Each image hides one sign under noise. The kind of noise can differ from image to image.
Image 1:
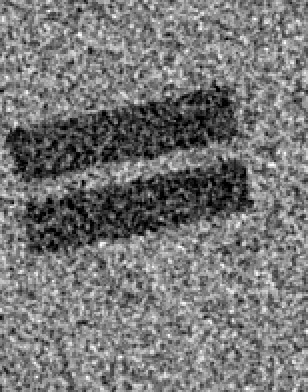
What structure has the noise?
blotchy
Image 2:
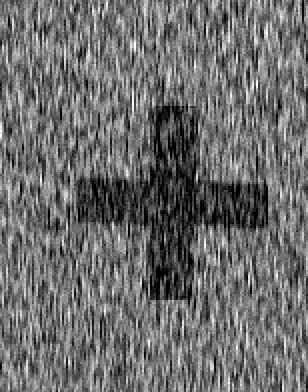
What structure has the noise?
streaked along the columns
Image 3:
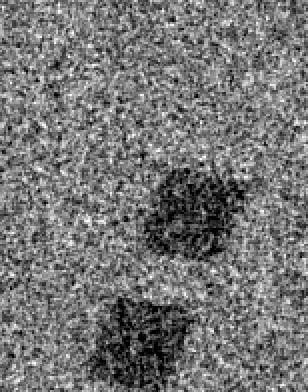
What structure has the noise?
blotchy
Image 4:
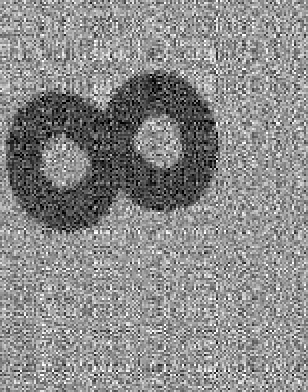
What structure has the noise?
low rank plus noise
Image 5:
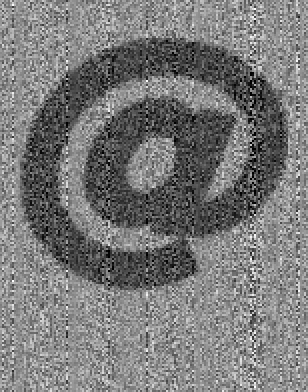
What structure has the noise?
columns of uneven size
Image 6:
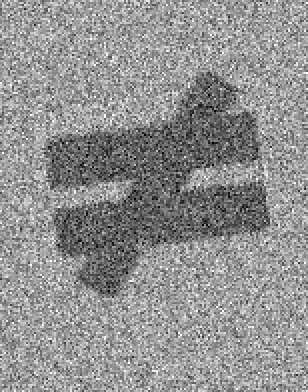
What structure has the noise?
independent entries
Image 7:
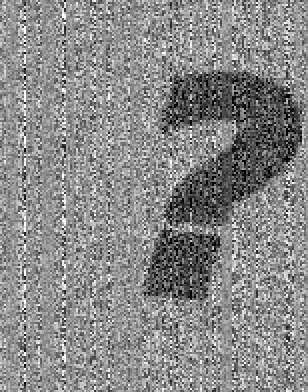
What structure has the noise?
columns of uneven size
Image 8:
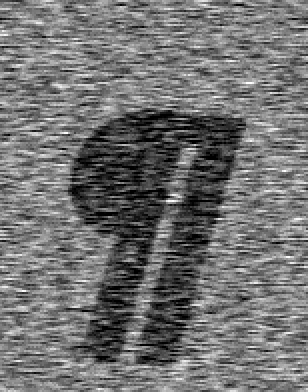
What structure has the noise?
streaked along the rows
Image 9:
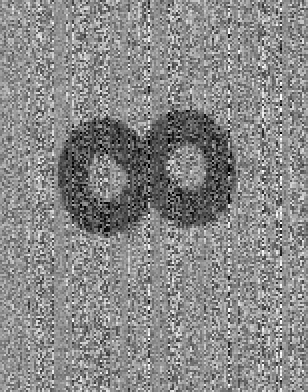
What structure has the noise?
columns of uneven size
